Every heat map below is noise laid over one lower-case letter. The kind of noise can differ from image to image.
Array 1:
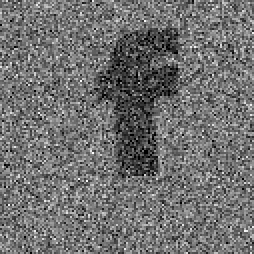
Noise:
independent entries
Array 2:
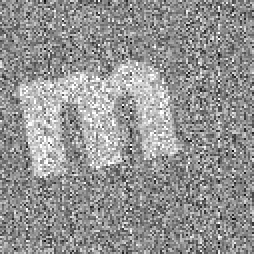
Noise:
columns of uneven size
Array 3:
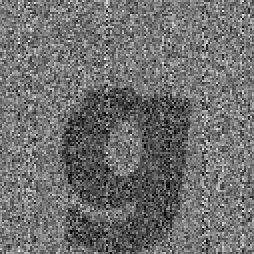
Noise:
columns of uneven size
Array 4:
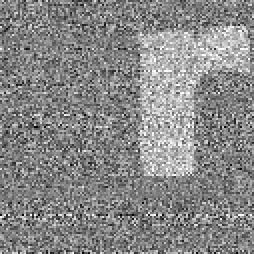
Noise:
rows of uneven size
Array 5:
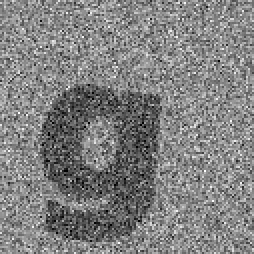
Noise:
independent entries
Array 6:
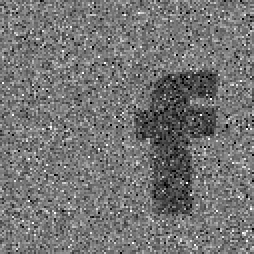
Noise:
heavy tails
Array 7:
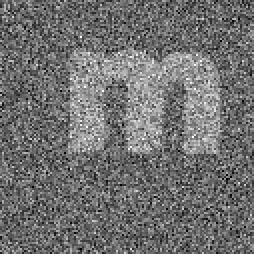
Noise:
independent entries
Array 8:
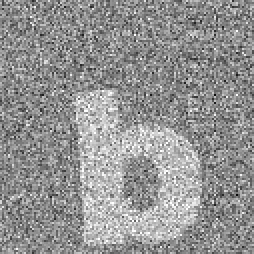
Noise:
low rank plus noise
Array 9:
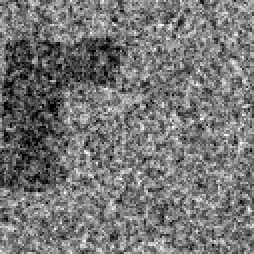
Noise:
blotchy
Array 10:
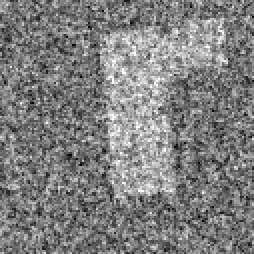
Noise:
blotchy
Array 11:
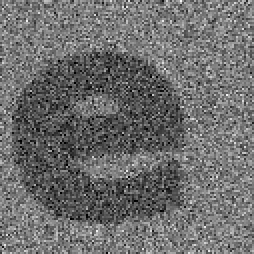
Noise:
low rank plus noise
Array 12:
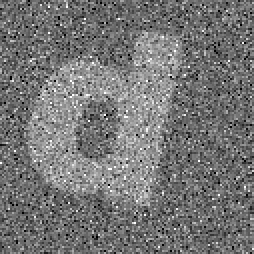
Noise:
heavy tails
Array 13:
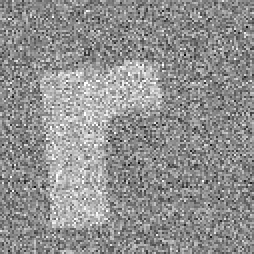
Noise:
low rank plus noise
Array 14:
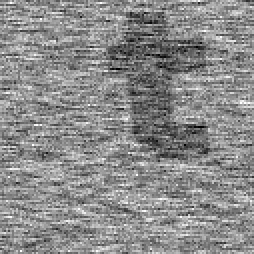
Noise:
streaked along the rows
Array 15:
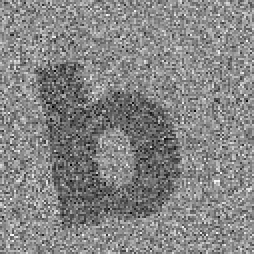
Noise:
low rank plus noise
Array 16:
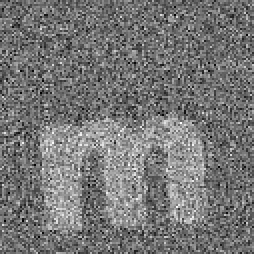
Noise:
low rank plus noise
